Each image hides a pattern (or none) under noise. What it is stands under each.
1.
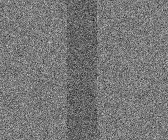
one band of columns
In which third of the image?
middle
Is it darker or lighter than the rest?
darker
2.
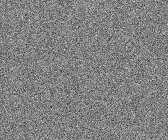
only noise
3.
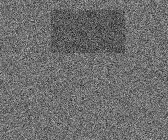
one block
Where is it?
top middle
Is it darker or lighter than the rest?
darker
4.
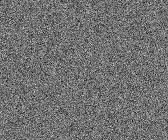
only noise
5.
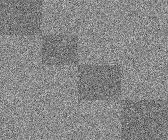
blocks along the diagonal
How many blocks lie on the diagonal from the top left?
4
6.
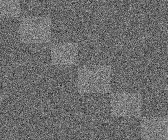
blocks along the diagonal
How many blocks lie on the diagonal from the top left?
6
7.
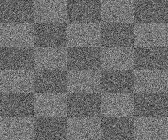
a checkerboard
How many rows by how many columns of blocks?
6 by 5
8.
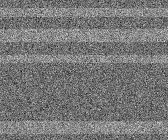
bands of rows
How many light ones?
4
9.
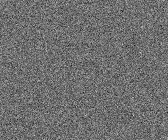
only noise
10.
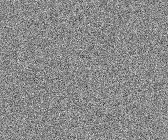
only noise
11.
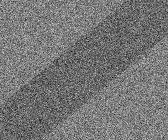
a diagonal band
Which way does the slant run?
bottom left to top right
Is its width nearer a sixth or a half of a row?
a half
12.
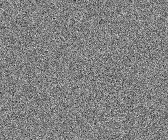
only noise
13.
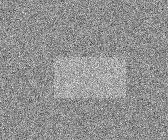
one block
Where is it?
centre
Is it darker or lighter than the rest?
lighter
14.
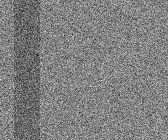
one band of columns
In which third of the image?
left
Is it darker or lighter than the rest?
darker
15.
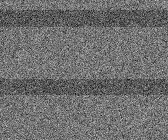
bands of rows
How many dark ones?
2
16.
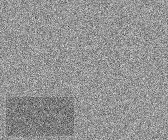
one block
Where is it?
bottom left
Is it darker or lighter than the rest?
darker
